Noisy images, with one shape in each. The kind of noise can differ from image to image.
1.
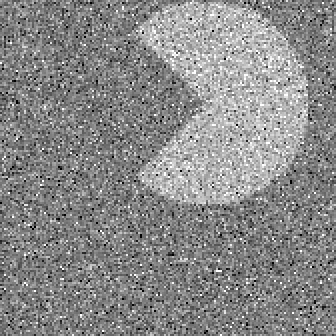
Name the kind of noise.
heavy tails
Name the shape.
disc with a wedge cut out
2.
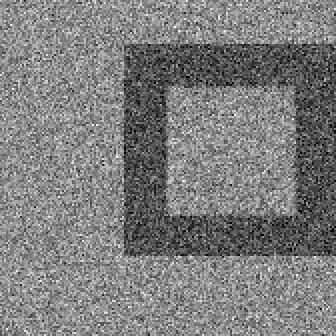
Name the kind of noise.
independent entries
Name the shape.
square frame
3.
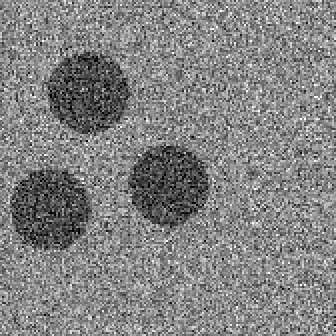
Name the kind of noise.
low rank plus noise
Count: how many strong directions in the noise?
five to eight
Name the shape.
three dots
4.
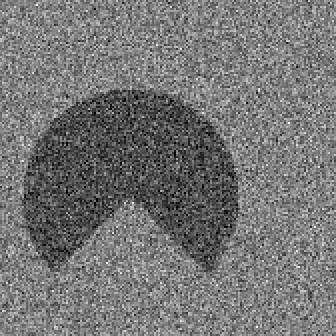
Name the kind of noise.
low rank plus noise
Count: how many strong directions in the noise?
five to eight
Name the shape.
disc with a wedge cut out
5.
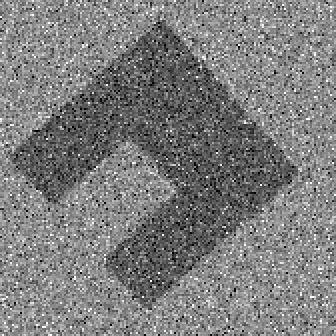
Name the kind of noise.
heavy tails
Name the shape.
square with a notch
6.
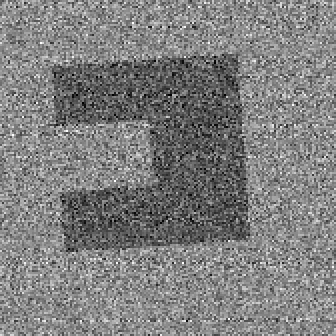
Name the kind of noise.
rows of uneven size
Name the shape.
square with a notch
